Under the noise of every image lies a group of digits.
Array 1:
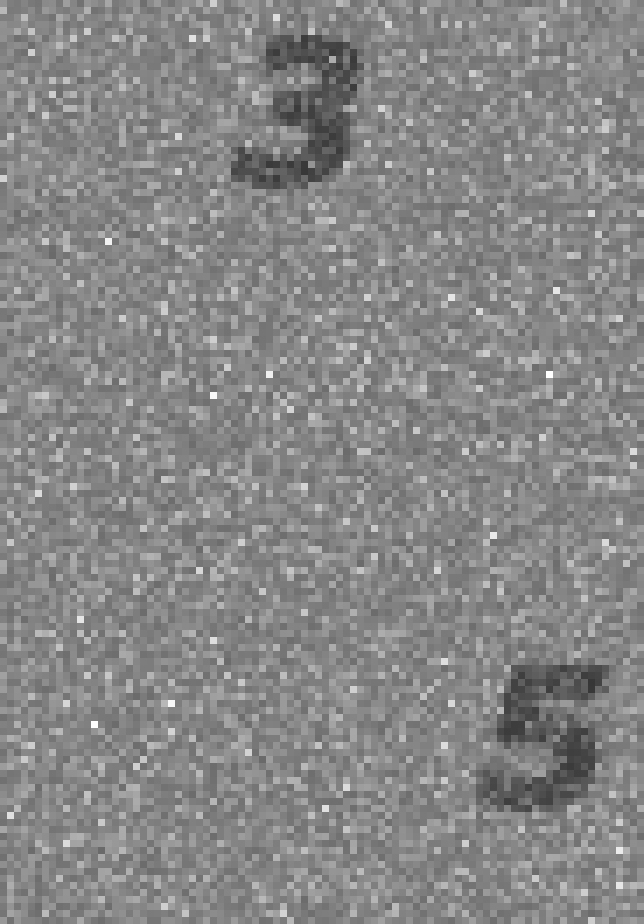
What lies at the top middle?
3
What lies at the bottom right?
5
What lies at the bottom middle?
nothing
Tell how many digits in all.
2
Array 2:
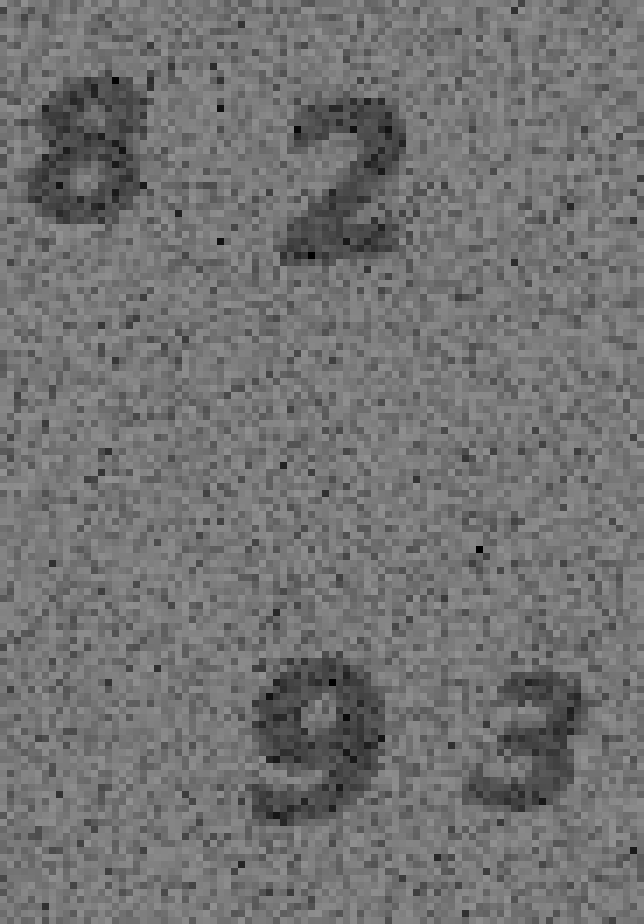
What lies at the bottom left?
nothing
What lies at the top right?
nothing
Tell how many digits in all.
4
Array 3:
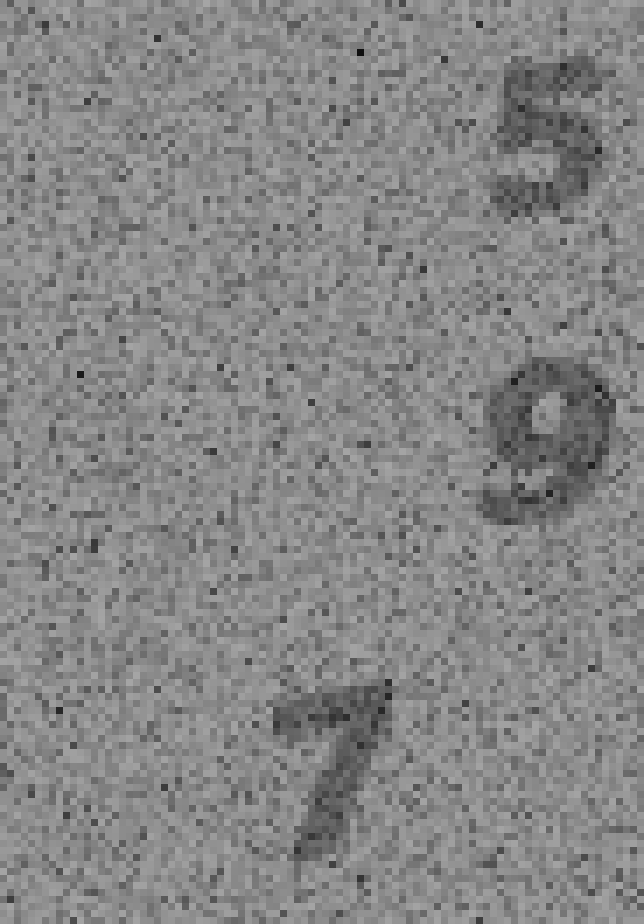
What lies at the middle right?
9
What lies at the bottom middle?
7
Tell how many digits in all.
3
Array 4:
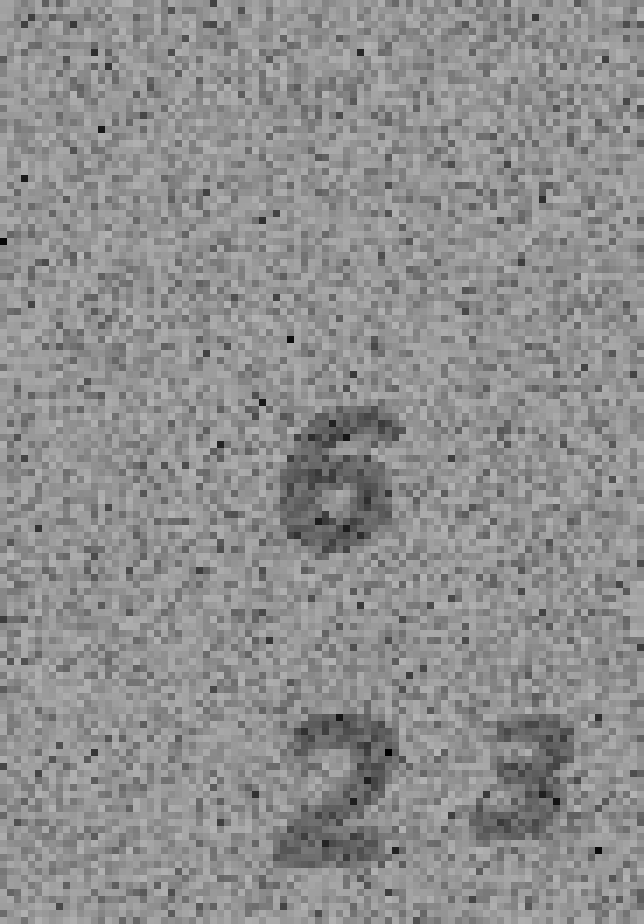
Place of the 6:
centre
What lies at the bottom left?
nothing
